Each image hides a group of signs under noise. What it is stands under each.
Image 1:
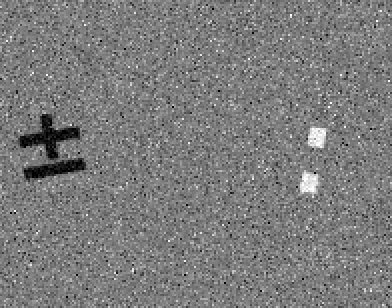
middle left: dark plus-minus sign; middle right: light colon
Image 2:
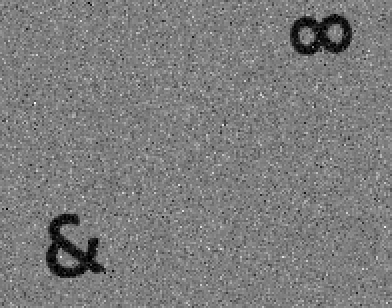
top right: dark infinity sign; bottom left: dark ampersand
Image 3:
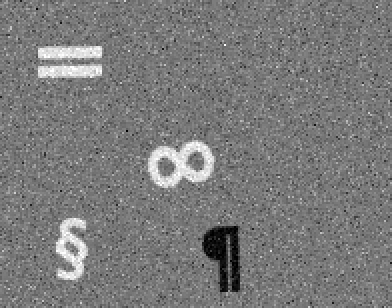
top left: light equals sign; centre: light infinity sign; bottom left: light section sign; bottom middle: dark pilcrow
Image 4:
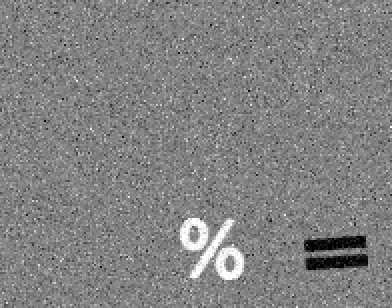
bottom middle: light percent sign; bottom right: dark equals sign
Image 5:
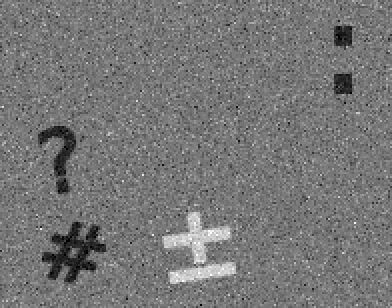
top right: dark colon; middle left: dark question mark; bottom left: dark hash sign; bottom middle: light plus-minus sign
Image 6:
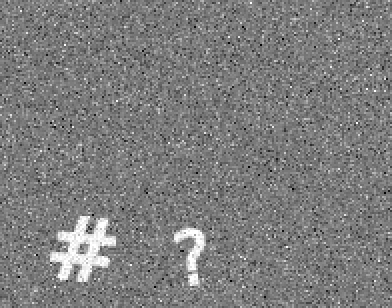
bottom left: light hash sign; bottom middle: light question mark
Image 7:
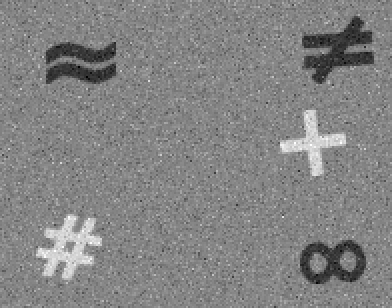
top left: dark approximately sign; top right: dark not-equal sign; middle right: light plus sign; bottom left: light hash sign; bottom right: dark infinity sign
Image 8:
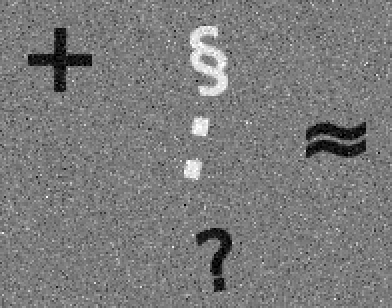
top left: dark plus sign; top middle: light section sign; centre: light colon; middle right: dark approximately sign; bottom middle: dark question mark
